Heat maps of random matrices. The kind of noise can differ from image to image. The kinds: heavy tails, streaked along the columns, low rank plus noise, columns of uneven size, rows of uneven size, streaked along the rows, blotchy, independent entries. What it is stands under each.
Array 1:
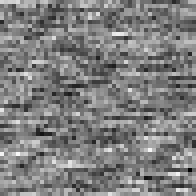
streaked along the rows
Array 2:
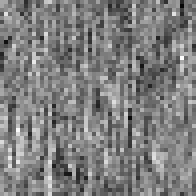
streaked along the columns
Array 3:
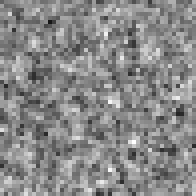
blotchy
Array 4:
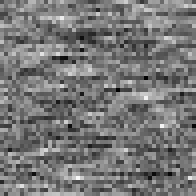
streaked along the rows
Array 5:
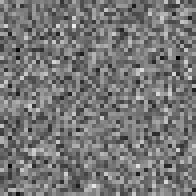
independent entries
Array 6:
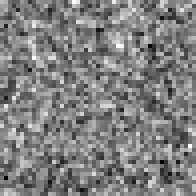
blotchy
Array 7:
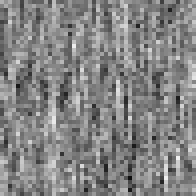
streaked along the columns
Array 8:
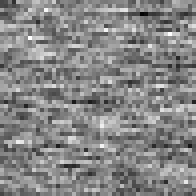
streaked along the rows
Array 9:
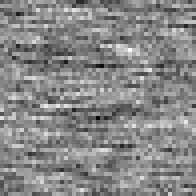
streaked along the rows
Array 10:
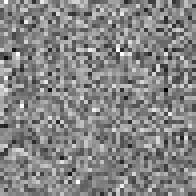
low rank plus noise
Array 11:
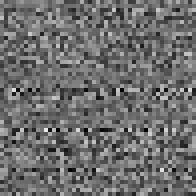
rows of uneven size
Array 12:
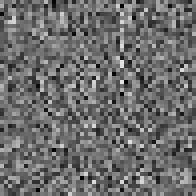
low rank plus noise
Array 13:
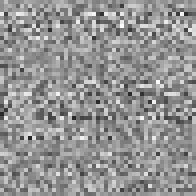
rows of uneven size
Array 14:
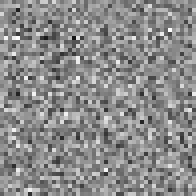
low rank plus noise
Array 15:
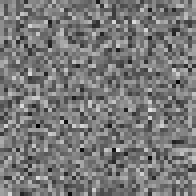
low rank plus noise
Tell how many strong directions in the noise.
five to eight
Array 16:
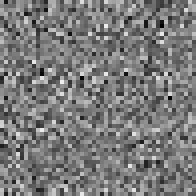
low rank plus noise
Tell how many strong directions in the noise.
two
